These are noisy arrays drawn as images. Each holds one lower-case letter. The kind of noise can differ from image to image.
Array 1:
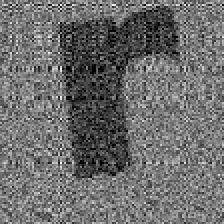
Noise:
low rank plus noise
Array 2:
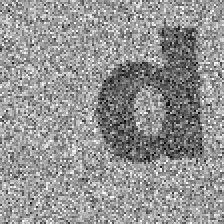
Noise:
independent entries
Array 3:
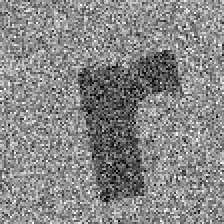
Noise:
independent entries
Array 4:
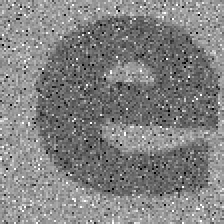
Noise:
heavy tails
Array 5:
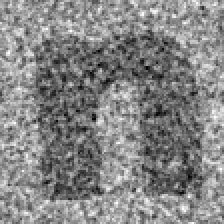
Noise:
blotchy
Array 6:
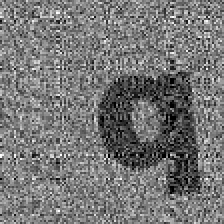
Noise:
low rank plus noise
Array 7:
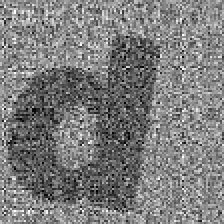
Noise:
low rank plus noise
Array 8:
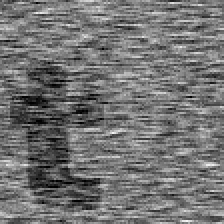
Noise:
streaked along the rows
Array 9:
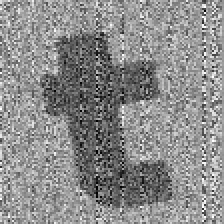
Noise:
columns of uneven size
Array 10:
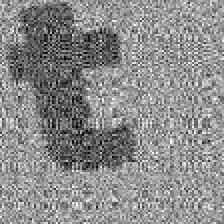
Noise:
low rank plus noise
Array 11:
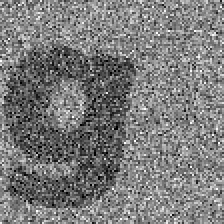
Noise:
independent entries
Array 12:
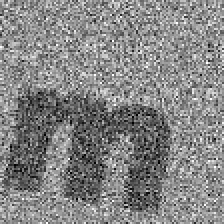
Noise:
low rank plus noise
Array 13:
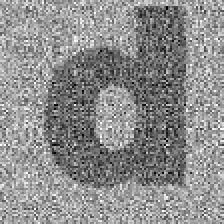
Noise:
low rank plus noise
